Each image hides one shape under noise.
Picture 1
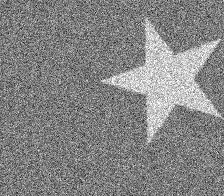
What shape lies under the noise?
star
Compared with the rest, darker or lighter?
lighter
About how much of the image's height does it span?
two thirds
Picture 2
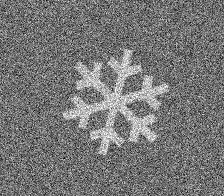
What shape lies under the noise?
snowflake
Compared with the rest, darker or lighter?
lighter
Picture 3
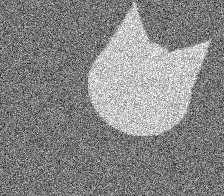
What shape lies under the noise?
cat's head
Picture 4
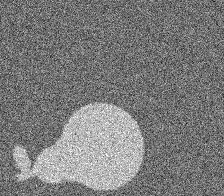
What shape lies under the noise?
pear
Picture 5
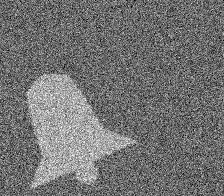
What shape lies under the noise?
bell
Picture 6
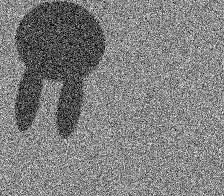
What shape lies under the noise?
rabbit's head
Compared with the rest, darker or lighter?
darker
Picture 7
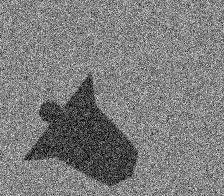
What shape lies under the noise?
bell
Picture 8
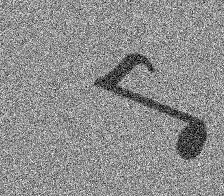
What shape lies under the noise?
musical note
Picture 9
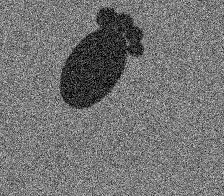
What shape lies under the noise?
footprint
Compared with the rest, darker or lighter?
darker
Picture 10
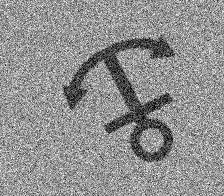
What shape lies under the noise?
anchor
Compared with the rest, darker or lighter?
darker
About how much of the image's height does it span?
two thirds
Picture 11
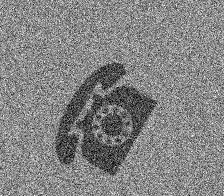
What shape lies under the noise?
telephone
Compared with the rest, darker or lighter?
darker
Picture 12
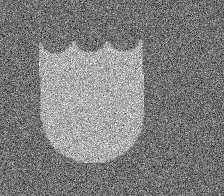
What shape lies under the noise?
ghost
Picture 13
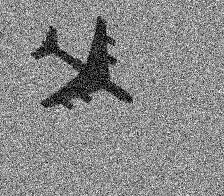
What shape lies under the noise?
airplane
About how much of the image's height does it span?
half
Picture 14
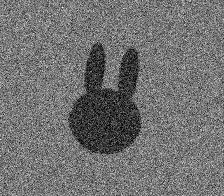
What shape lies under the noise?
rabbit's head
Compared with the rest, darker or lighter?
darker
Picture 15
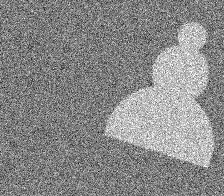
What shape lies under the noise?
chess pawn
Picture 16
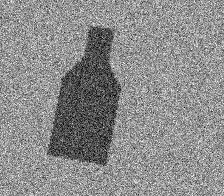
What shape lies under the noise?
bottle
